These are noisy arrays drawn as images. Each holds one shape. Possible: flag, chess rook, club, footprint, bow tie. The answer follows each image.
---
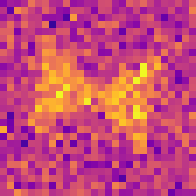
bow tie
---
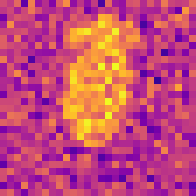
footprint
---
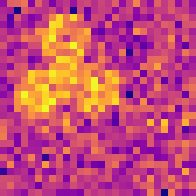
club
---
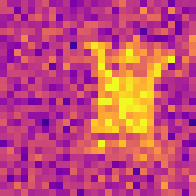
chess rook
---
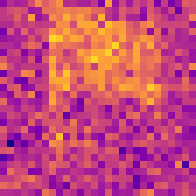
flag
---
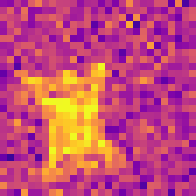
chess rook
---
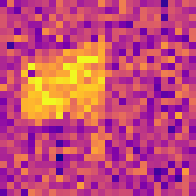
flag
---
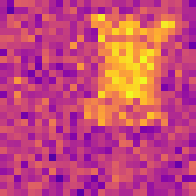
chess rook
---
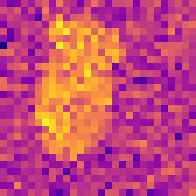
footprint
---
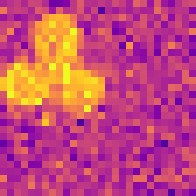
club
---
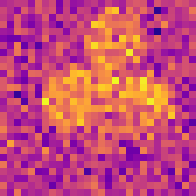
club
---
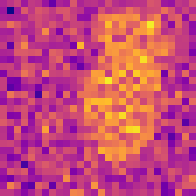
footprint
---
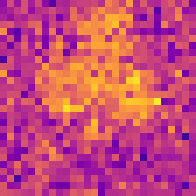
club
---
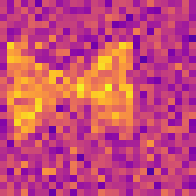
bow tie
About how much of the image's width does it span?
two thirds
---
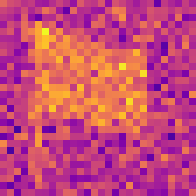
flag
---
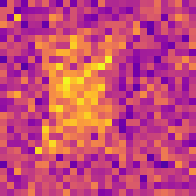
chess rook
